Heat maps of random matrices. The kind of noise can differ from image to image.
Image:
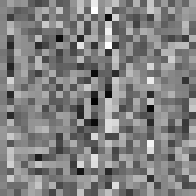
columns of uneven size
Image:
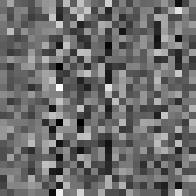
columns of uneven size
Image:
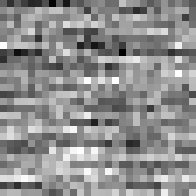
streaked along the rows
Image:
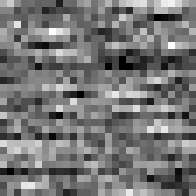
streaked along the rows
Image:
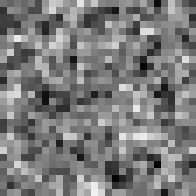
blotchy
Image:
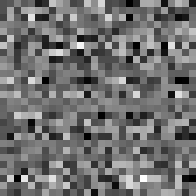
rows of uneven size
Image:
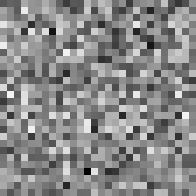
low rank plus noise
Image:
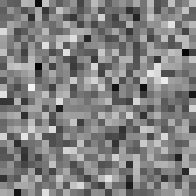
independent entries
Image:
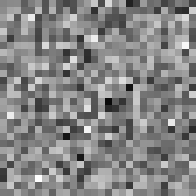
low rank plus noise
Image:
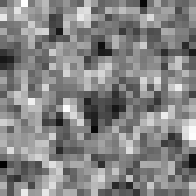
blotchy
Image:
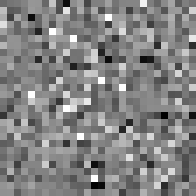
heavy tails
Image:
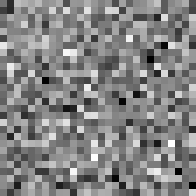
independent entries
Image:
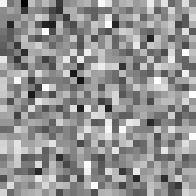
independent entries
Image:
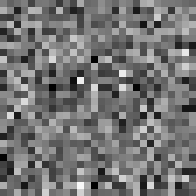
low rank plus noise
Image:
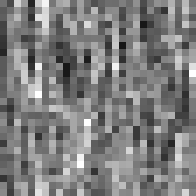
streaked along the columns
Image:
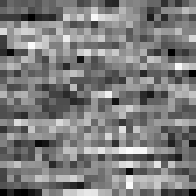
streaked along the rows
